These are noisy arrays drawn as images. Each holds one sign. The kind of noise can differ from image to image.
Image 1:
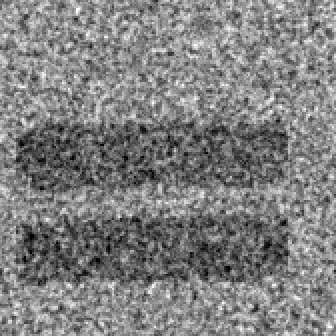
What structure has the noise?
blotchy
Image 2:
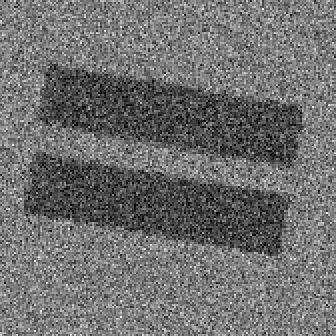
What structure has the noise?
independent entries
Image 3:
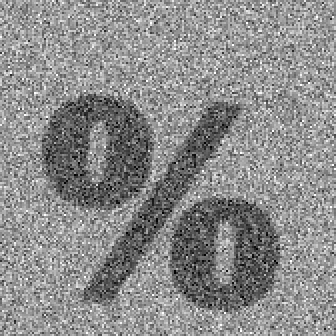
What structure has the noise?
independent entries
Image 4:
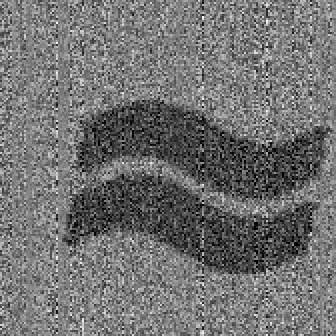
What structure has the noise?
columns of uneven size
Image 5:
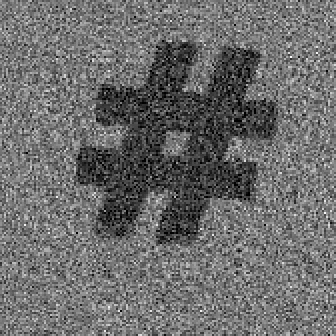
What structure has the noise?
low rank plus noise
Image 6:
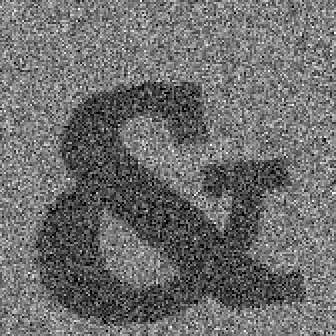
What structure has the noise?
independent entries
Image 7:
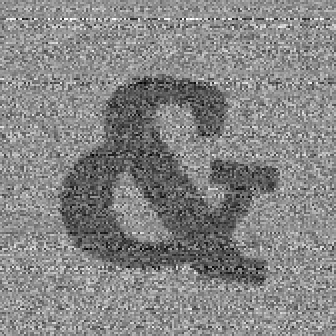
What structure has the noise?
rows of uneven size
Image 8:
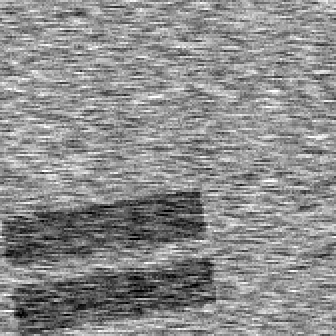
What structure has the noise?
streaked along the rows
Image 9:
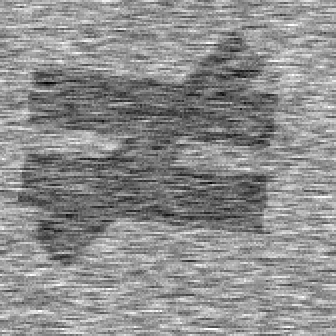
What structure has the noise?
streaked along the rows
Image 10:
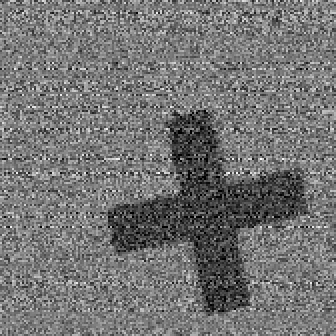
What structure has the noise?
rows of uneven size
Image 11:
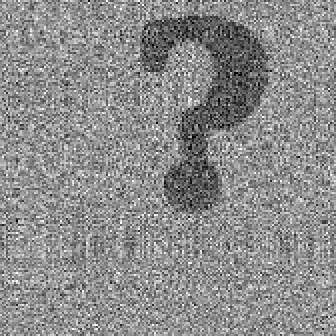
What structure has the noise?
low rank plus noise
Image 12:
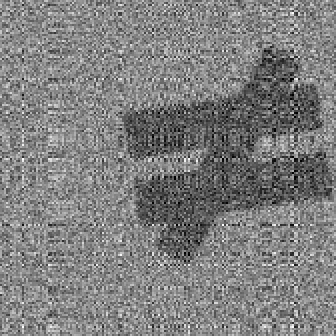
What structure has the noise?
low rank plus noise
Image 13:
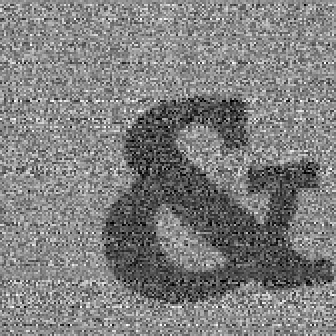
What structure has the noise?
rows of uneven size
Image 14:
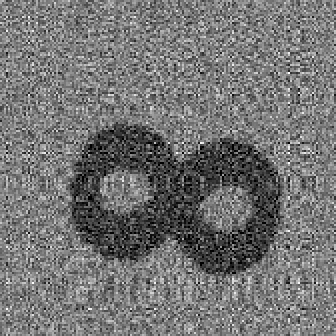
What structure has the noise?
low rank plus noise
